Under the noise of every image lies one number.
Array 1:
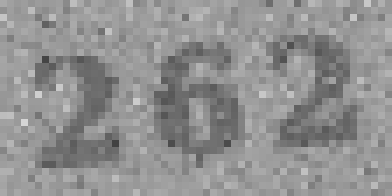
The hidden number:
262
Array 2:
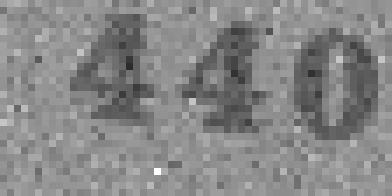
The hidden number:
440
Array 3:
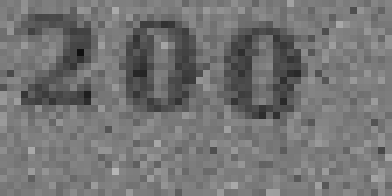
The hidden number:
200
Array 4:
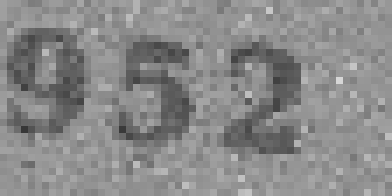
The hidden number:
952
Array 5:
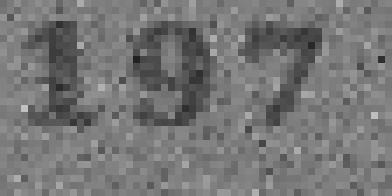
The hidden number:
197
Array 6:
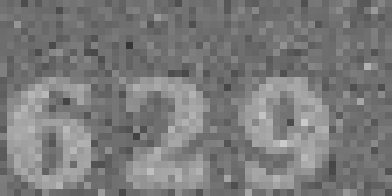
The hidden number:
629
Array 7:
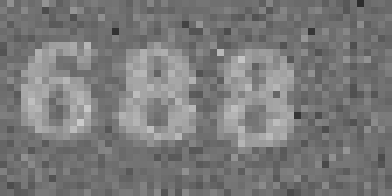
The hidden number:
688
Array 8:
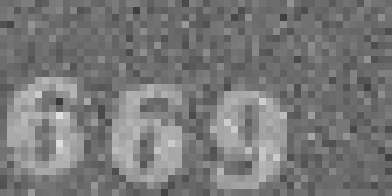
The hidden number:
669
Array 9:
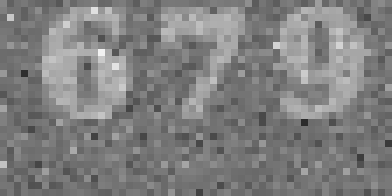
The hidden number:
679
